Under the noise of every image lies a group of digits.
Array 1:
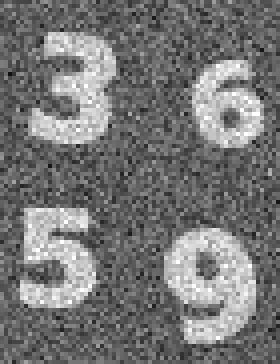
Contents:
top left: 3; top right: 6; bottom left: 5; bottom right: 9
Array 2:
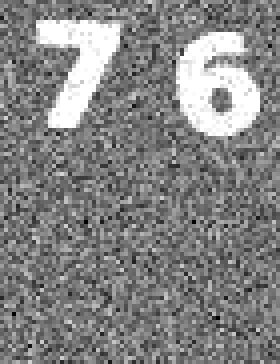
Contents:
top left: 7; top right: 6
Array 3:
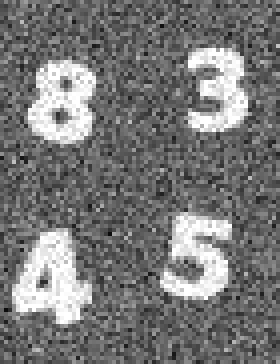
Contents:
top left: 8; top right: 3; bottom left: 4; bottom right: 5
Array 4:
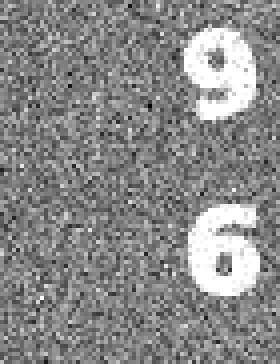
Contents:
top right: 9; bottom right: 6
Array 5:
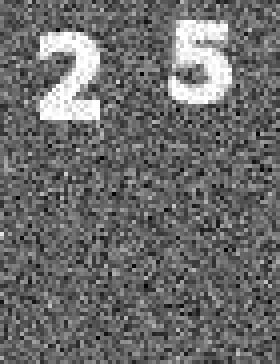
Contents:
top left: 2; top right: 5
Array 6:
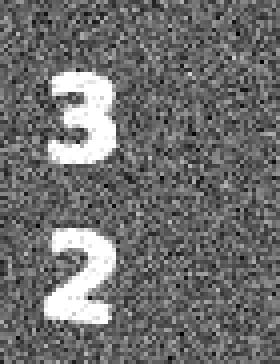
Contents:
top left: 3; bottom left: 2
